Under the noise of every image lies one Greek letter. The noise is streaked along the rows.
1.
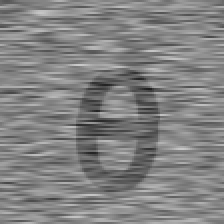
theta
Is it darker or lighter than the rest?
darker
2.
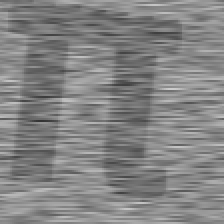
pi
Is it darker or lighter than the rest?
darker
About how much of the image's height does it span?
nearly all
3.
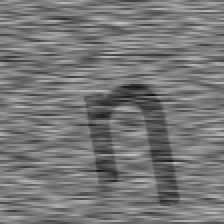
eta
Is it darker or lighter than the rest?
darker
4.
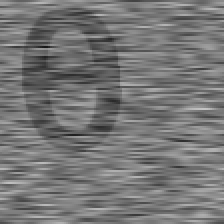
theta
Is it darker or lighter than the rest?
darker
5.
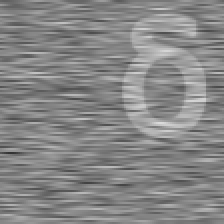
delta
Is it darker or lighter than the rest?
lighter
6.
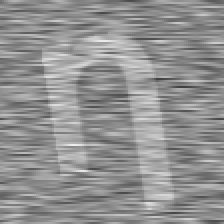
eta
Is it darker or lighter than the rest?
lighter
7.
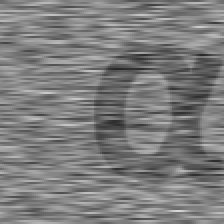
alpha
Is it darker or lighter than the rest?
darker
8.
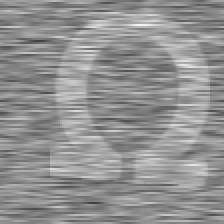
omega
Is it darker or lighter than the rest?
lighter
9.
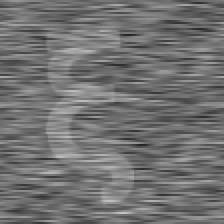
xi
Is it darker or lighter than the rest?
lighter
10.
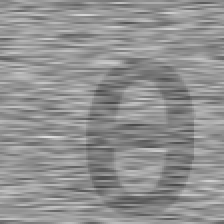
theta
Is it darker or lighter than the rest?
darker
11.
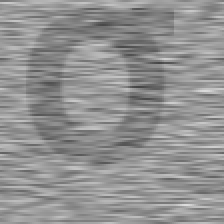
sigma
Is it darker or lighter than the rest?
darker
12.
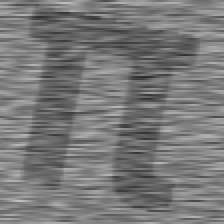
pi
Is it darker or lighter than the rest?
darker
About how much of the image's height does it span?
nearly all
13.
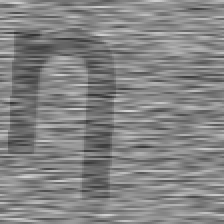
eta
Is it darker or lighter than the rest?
darker
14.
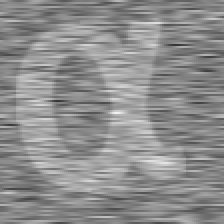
alpha
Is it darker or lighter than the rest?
lighter
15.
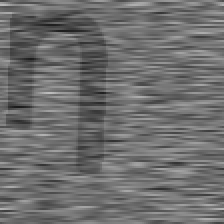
eta
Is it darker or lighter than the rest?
darker
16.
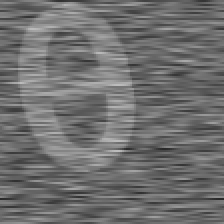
theta
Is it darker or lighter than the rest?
lighter
